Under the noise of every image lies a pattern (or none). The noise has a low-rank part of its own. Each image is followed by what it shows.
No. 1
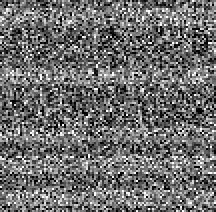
bands of rows
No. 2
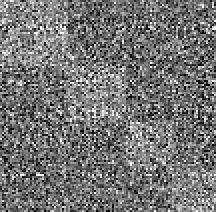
blocks along the diagonal
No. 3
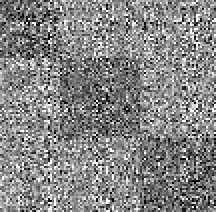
blocks along the diagonal
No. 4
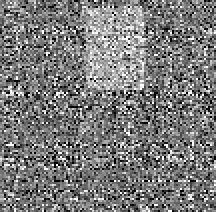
one block
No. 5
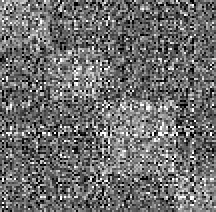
blocks along the diagonal
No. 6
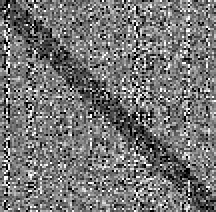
a diagonal band
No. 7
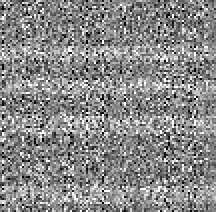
bands of rows
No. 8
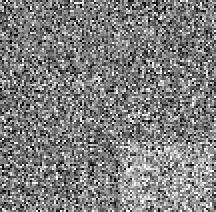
one block
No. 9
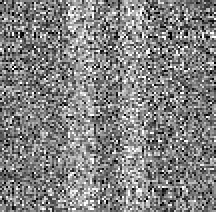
bands of columns
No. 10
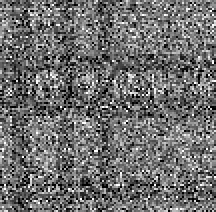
bands of rows crossing bands of columns
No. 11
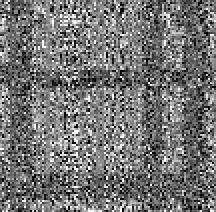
bands of rows crossing bands of columns
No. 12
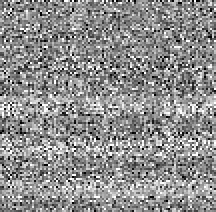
bands of rows
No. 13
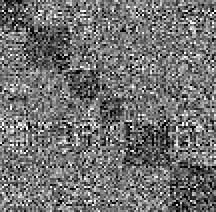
blocks along the diagonal
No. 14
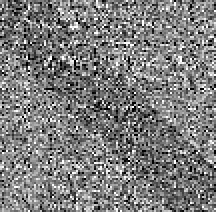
a diagonal band
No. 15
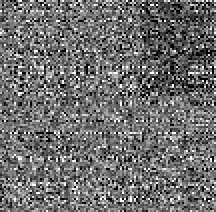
one block
